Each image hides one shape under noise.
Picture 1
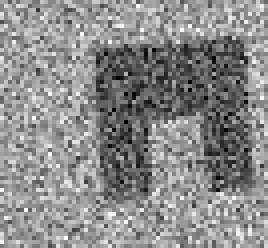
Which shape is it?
square with a notch
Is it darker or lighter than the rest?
darker
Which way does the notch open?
down
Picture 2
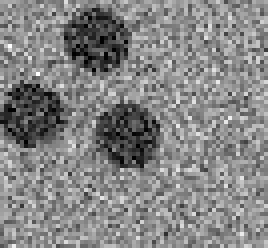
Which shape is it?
three dots
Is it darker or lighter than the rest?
darker
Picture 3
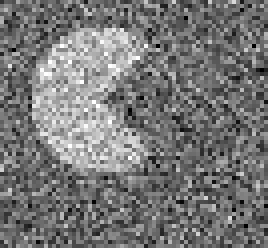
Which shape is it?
disc with a wedge cut out
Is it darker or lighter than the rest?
lighter
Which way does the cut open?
right
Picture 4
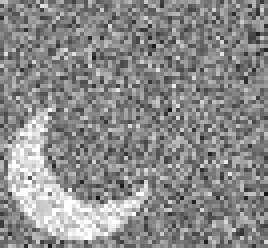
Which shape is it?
crescent
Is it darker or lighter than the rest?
lighter
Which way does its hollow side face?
up and right
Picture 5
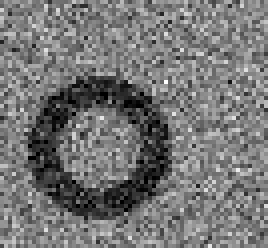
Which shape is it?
ring
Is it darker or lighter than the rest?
darker
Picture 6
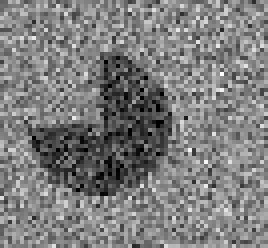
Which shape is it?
disc with a wedge cut out
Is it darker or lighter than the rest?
darker
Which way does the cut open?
up and left
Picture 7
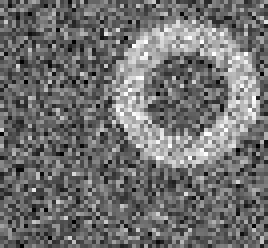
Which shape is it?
ring
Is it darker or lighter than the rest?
lighter
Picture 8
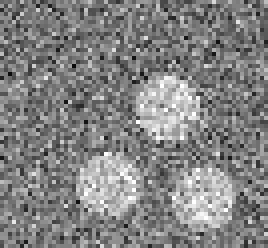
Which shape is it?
three dots
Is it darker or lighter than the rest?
lighter
